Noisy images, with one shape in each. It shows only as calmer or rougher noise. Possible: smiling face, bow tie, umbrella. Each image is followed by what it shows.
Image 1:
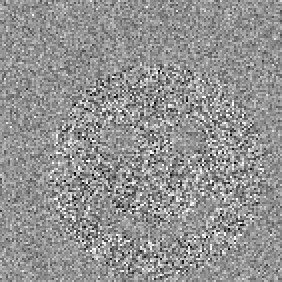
smiling face
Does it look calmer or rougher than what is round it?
rougher
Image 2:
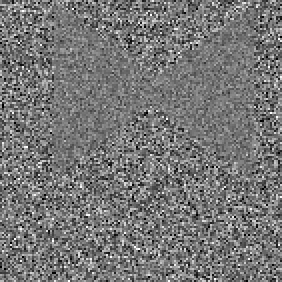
bow tie
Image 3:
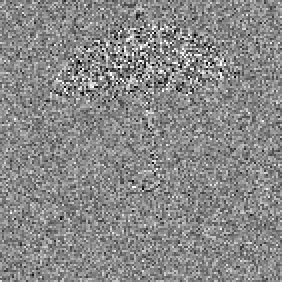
umbrella
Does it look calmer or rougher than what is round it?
rougher
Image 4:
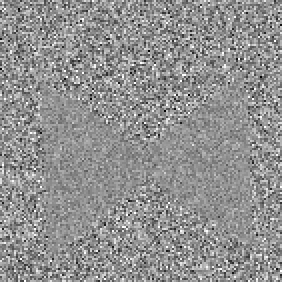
bow tie
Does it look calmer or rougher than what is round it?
calmer
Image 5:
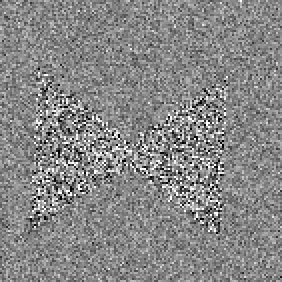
bow tie
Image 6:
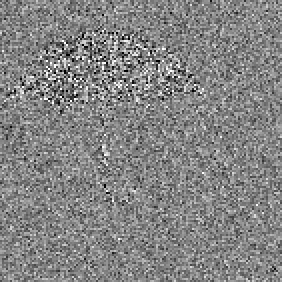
umbrella
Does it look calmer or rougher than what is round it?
rougher
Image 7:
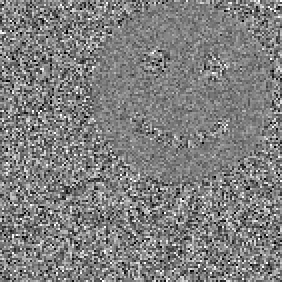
smiling face
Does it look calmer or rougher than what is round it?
calmer
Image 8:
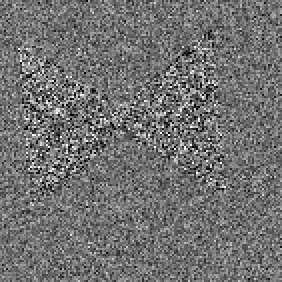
bow tie
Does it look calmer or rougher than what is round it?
rougher
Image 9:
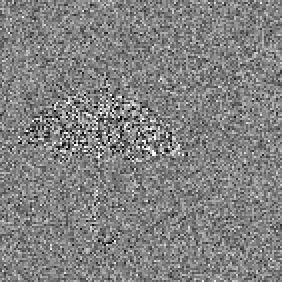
umbrella
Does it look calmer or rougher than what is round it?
rougher
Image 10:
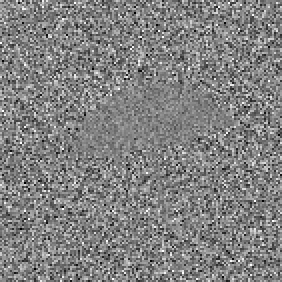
umbrella
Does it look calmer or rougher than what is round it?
calmer
